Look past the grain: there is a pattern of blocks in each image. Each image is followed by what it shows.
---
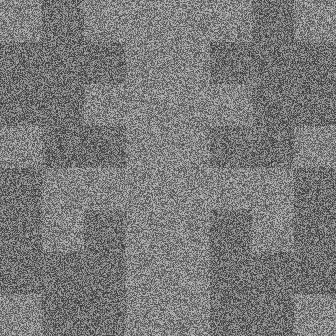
left and right mirror each other
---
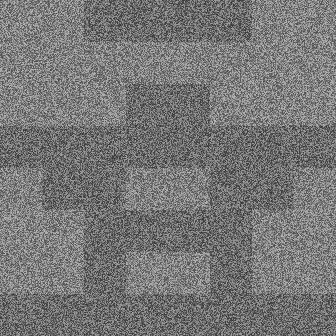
left and right mirror each other
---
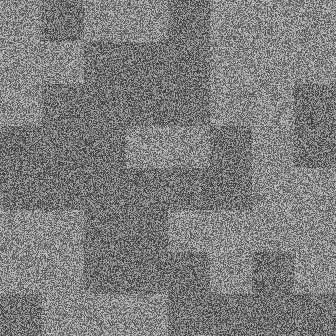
no symmetry
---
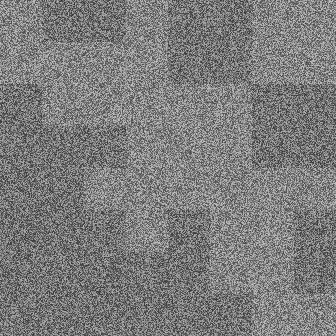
mirrored about the diagonal from the bottom left
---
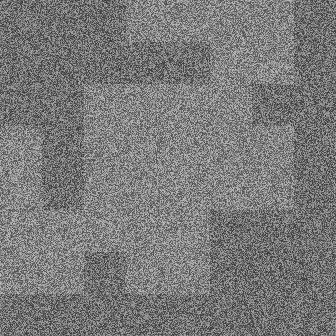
mirrored about the diagonal from the top left
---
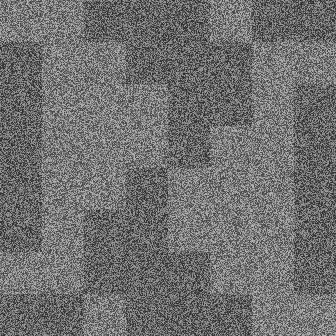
the same after a half turn
